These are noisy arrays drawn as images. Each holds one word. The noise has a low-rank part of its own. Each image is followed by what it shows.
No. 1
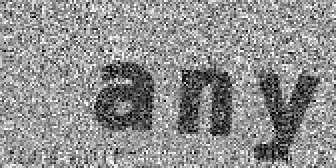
any
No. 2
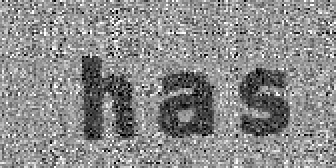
has
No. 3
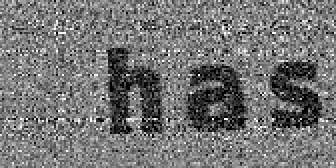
has
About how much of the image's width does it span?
two thirds
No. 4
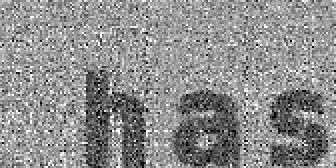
has
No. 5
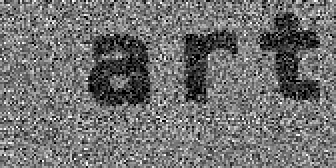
art
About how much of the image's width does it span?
two thirds
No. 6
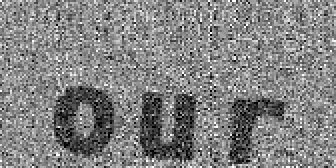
our
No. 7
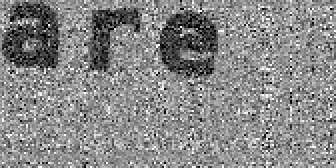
are
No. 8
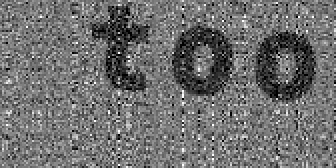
too
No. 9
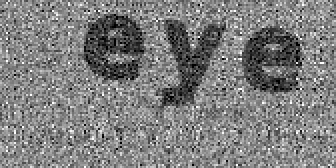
eye
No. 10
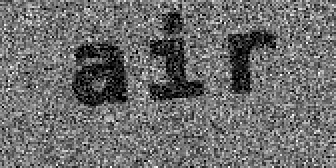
air
